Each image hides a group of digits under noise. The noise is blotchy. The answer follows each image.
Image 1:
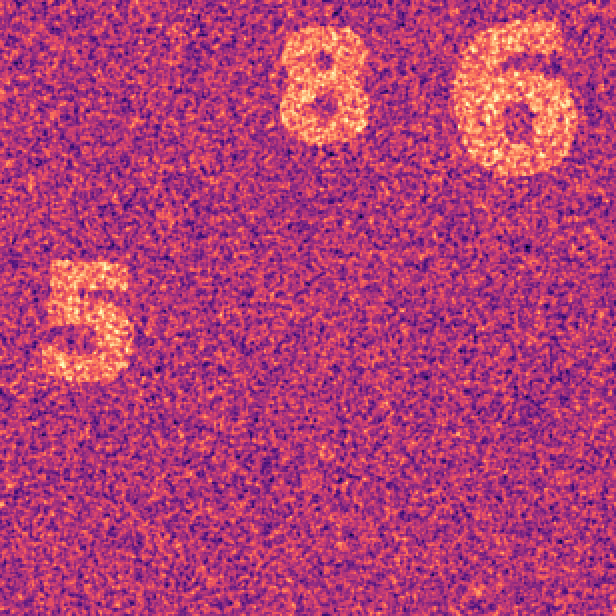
top middle: 8; top right: 6; middle left: 5
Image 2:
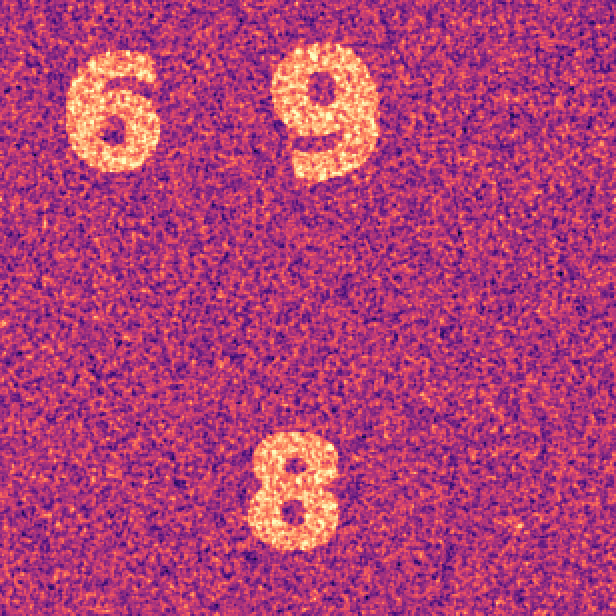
top left: 6; top middle: 9; bottom middle: 8
